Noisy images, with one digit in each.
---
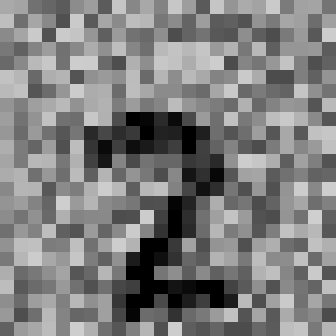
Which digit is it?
2
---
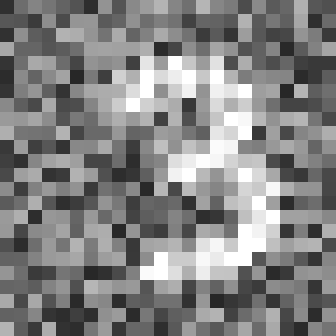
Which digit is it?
3
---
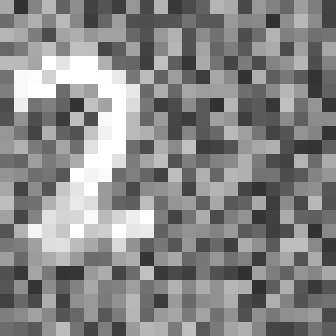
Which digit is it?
2
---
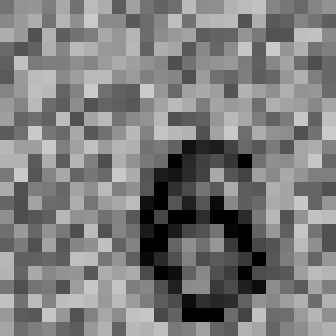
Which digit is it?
6
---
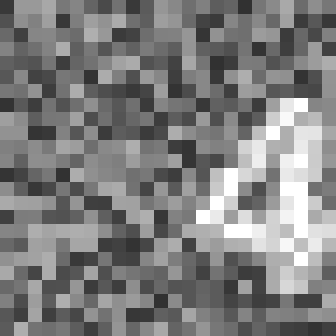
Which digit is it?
4
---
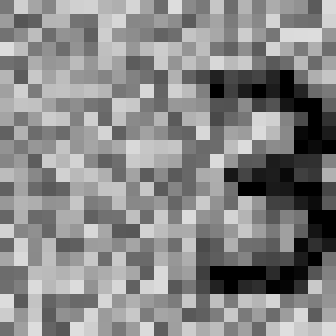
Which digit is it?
3
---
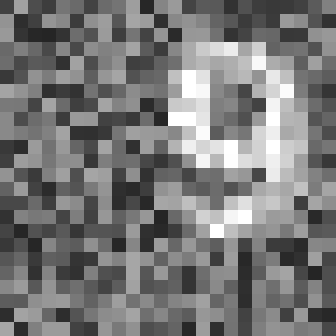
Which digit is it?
9
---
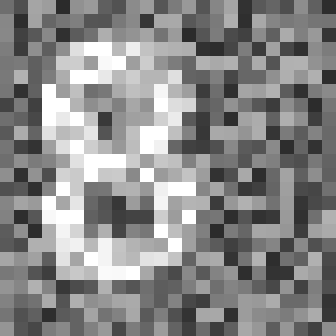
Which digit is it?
8
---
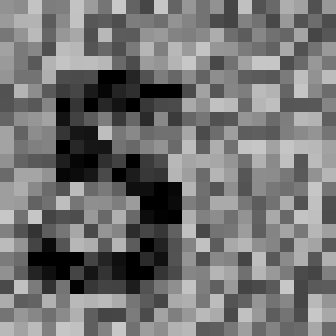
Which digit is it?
5
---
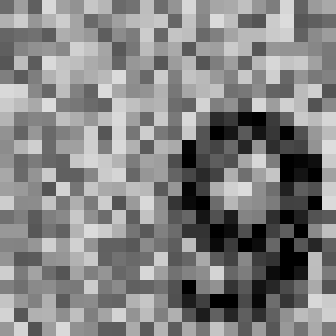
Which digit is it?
9
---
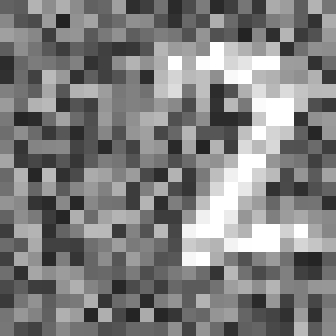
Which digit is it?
2
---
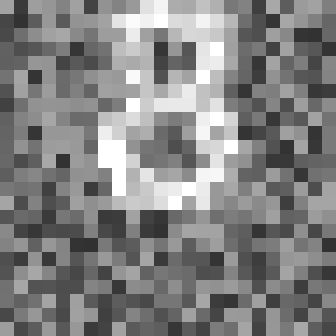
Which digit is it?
8
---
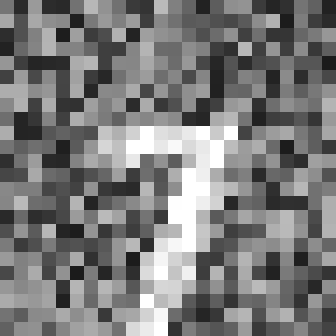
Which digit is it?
7
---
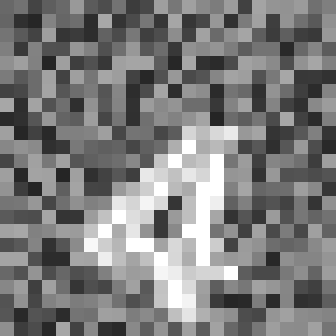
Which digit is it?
4
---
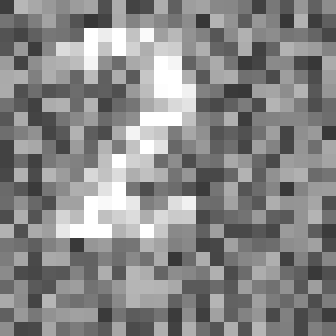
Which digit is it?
2
